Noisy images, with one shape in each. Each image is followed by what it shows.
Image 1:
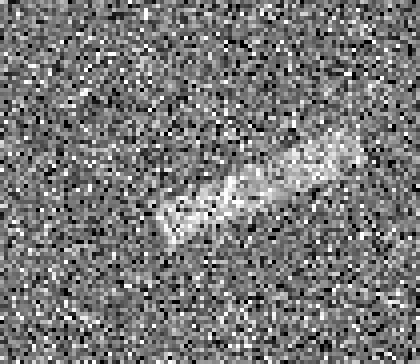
bar
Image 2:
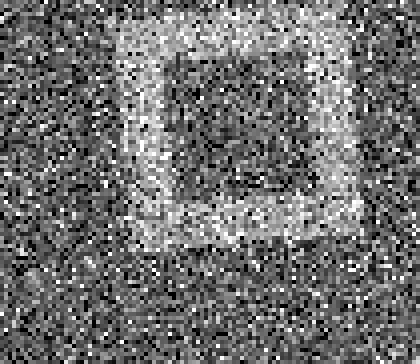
square frame
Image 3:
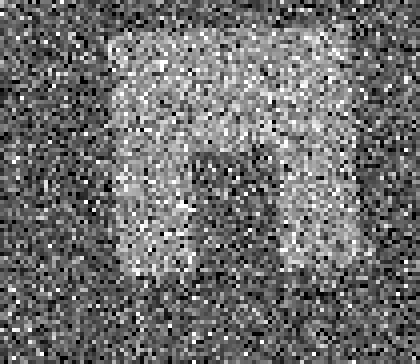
square with a notch
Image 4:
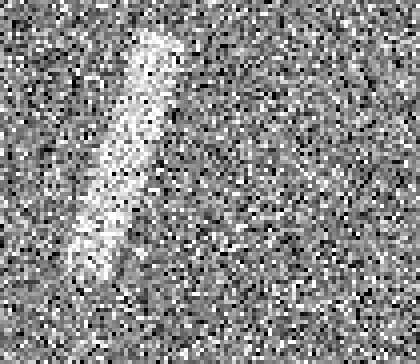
bar
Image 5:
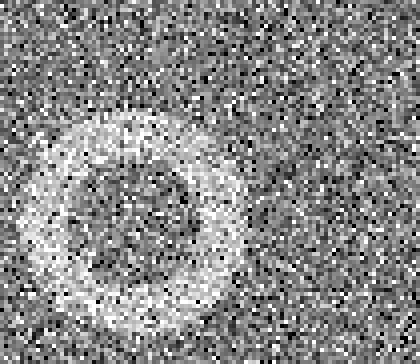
ring
